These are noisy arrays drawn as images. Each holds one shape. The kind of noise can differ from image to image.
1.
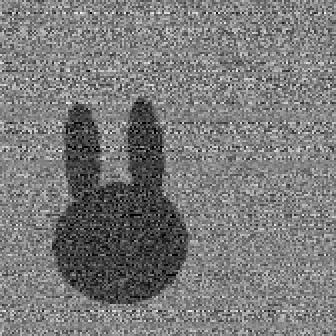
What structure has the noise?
rows of uneven size
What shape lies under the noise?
rabbit's head
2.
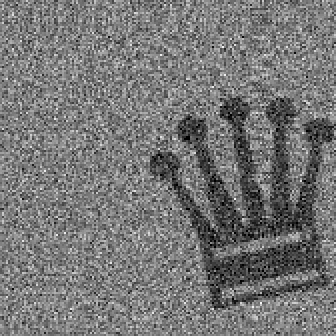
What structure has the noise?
low rank plus noise
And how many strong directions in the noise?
five to eight
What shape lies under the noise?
chess queen
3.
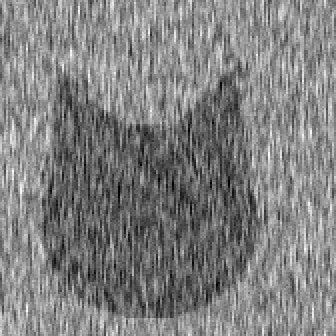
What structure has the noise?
streaked along the columns
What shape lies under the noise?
cat's head
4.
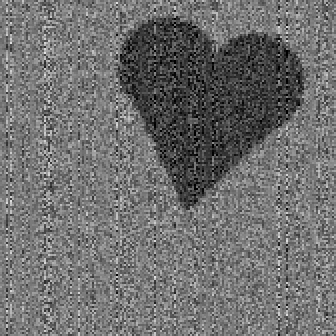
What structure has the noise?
columns of uneven size
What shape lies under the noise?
heart
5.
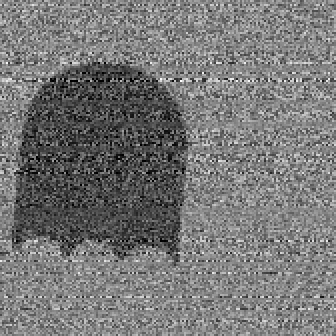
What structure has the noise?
rows of uneven size
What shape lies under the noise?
ghost
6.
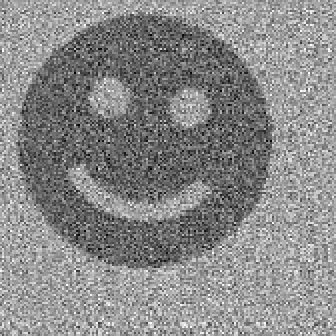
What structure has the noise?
low rank plus noise
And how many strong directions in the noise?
three or four
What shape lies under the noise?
smiling face
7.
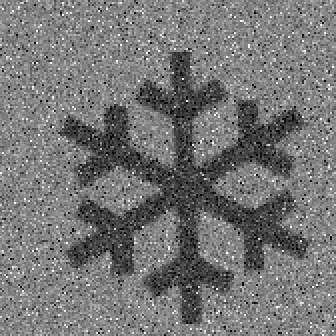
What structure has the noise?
heavy tails
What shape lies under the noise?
snowflake
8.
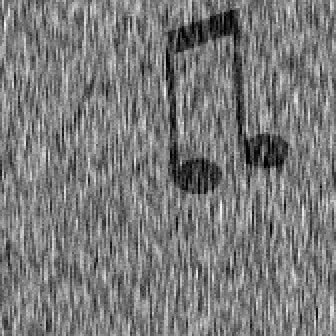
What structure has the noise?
streaked along the columns
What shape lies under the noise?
pair of musical notes
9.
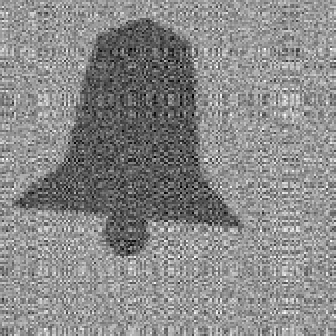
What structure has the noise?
low rank plus noise
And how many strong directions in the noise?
one
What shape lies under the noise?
bell
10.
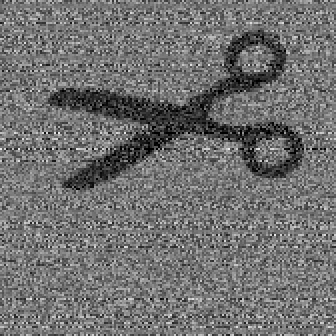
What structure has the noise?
rows of uneven size
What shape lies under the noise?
pair of scissors
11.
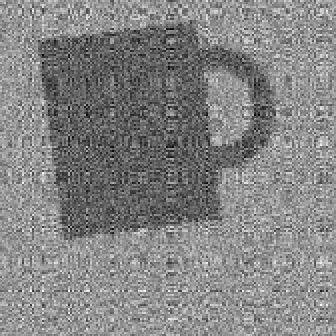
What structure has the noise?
low rank plus noise
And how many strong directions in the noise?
two
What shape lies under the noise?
cup
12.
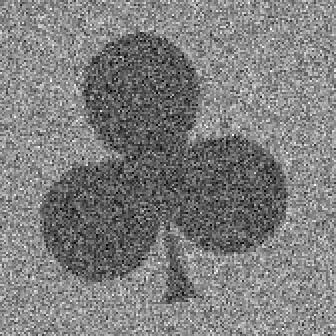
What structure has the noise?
independent entries
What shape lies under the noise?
club
